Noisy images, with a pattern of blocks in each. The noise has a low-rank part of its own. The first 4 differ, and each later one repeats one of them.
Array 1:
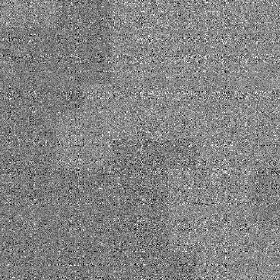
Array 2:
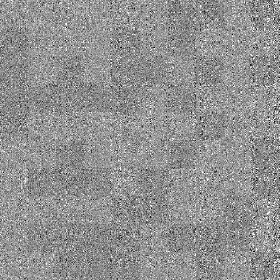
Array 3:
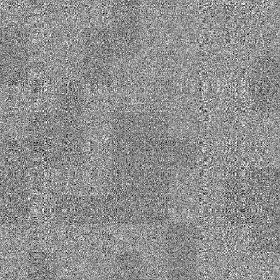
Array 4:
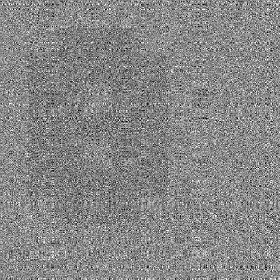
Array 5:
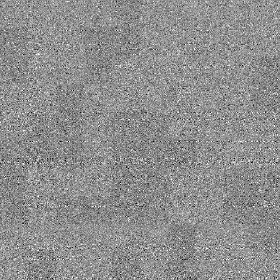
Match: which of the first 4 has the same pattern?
3
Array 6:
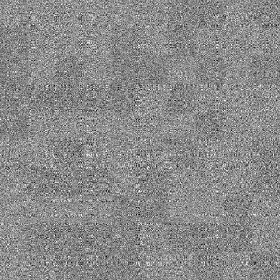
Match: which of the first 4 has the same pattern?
2
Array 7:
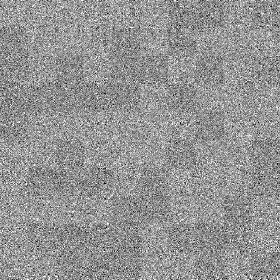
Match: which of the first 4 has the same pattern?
2
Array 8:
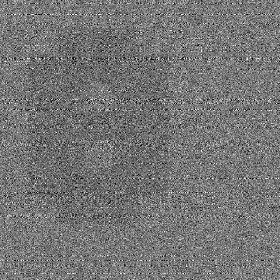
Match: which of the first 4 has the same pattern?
4
